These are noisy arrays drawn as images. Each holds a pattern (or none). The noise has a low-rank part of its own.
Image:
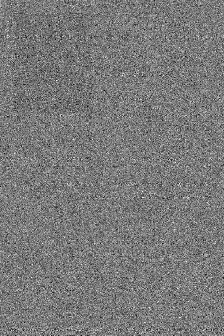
one block
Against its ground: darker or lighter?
darker
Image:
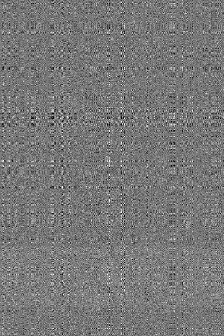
one band of rows
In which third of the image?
bottom
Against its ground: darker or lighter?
lighter
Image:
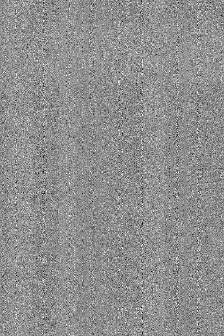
bands of rows crossing bands of columns
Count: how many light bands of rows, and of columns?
1 and 3
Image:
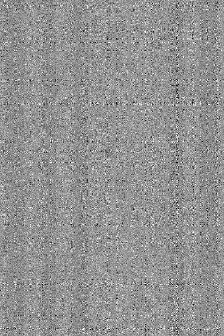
bands of columns
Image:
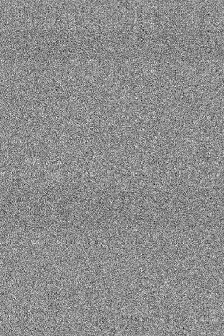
bands of rows
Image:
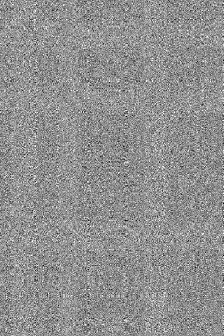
bands of rows crossing bands of columns
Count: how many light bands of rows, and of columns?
3 and 3
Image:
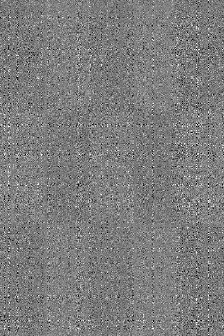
a checkerboard
